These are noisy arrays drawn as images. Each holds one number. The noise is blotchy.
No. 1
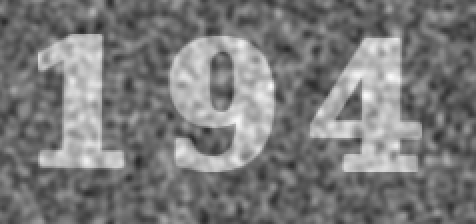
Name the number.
194
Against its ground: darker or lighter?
lighter
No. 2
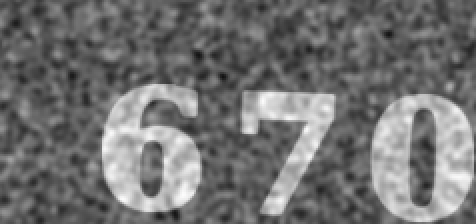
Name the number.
670
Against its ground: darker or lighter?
lighter
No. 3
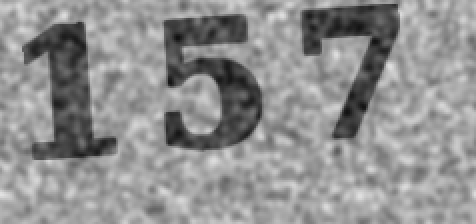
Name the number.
157
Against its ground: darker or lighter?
darker
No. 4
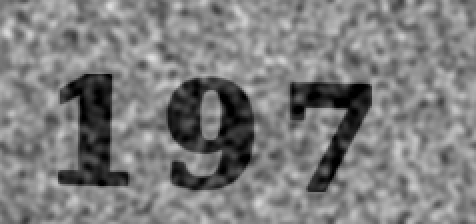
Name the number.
197
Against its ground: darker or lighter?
darker
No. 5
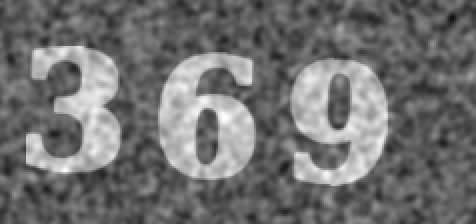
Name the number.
369
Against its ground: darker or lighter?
lighter
